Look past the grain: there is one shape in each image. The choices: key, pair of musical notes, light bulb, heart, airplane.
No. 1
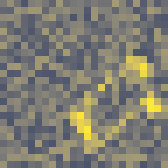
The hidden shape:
pair of musical notes
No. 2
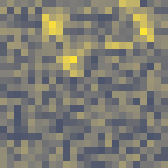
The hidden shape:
pair of musical notes
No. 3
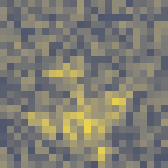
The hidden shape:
airplane
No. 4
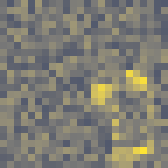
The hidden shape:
pair of musical notes
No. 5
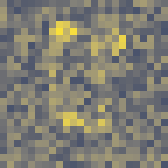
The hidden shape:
pair of musical notes
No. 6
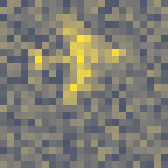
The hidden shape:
airplane
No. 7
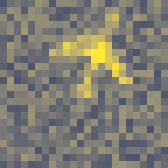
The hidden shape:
airplane
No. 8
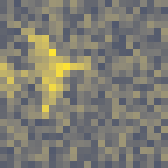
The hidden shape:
airplane
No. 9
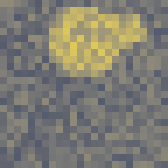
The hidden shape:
light bulb
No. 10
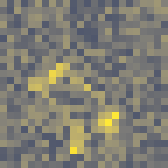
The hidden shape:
pair of musical notes
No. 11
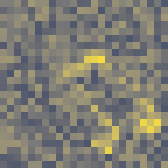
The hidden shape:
pair of musical notes
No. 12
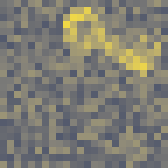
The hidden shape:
key
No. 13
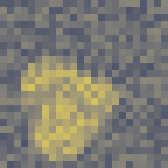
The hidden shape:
heart
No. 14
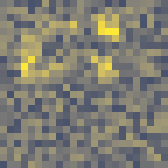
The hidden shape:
pair of musical notes
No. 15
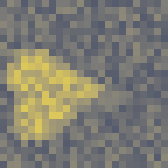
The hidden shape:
heart
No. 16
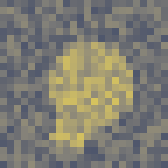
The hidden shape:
light bulb
